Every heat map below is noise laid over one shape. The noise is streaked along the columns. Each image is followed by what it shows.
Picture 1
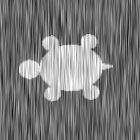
turtle
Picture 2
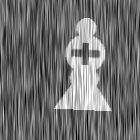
chess bishop
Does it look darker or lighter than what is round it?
lighter
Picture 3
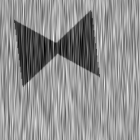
bow tie
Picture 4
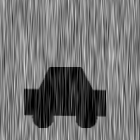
car
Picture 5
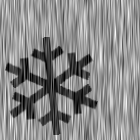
snowflake
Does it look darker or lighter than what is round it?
darker
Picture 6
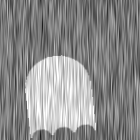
ghost
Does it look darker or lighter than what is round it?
lighter
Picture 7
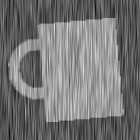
cup
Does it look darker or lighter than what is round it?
lighter
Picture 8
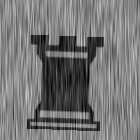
chess rook
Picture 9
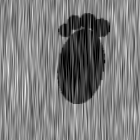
footprint
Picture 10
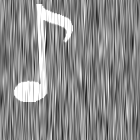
musical note
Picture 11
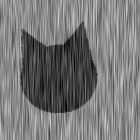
cat's head
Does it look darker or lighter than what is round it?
darker
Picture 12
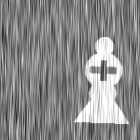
chess bishop
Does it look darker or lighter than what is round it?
lighter
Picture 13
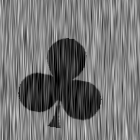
club
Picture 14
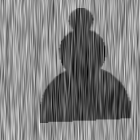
chess pawn
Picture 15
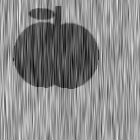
apple
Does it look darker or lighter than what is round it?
darker
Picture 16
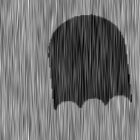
ghost
